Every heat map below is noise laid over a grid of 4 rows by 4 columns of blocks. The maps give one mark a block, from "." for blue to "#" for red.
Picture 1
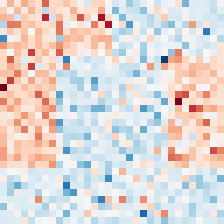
##..
#..#
#..#
....
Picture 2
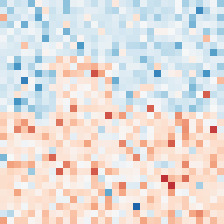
....
.#..
####
####
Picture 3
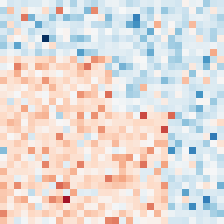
....
##..
###.
###.
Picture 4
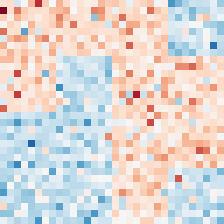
###.
#.##
..##
..#.
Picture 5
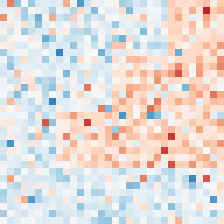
...#
..##
.###
....
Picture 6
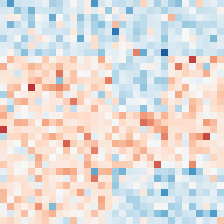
....
##.#
####
##..
